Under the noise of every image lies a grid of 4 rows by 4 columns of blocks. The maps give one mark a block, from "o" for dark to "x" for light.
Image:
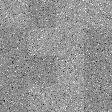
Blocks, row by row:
x o x x
o x x o
o o x o
o x x o
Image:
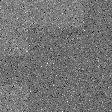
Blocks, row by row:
x x x o
x o o o
o o o o
x o o o
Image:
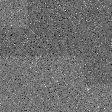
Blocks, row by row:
x o o o
o o o o
x x x o
x x x x
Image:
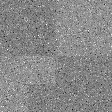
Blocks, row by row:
o o x x
o o x x
x x o o
x o o o
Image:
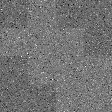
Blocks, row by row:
o x o o
x x x o
o x x x
o o x x
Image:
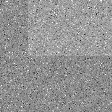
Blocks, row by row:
o x x x
o x x x
o o o o
o o o o
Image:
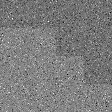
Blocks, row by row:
o o o o
x x o o
x x x o
x x x x
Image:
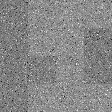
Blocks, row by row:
o x x x
o x x o
o o x o
o x x x
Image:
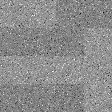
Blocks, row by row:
x x o o
o o o x
x x x x
o o o x
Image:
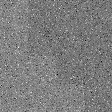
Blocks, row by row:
x o o o
x o o o
x x o o
x x x o
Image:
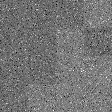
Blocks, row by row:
o o o x
o o x o
o o x x
o x x x
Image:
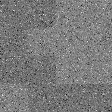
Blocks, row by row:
o o x x
o x x x
o o x x
x o o o
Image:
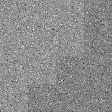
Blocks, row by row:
x x x o
x x x o
x x o o
x o o o
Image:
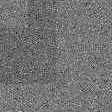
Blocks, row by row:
x o x x
o o x x
o o x x
x x x x
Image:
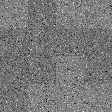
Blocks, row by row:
x o x x
o o o o
o o x o
o x x x
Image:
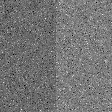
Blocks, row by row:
o o x x
o o x x
o o x x
o o x x
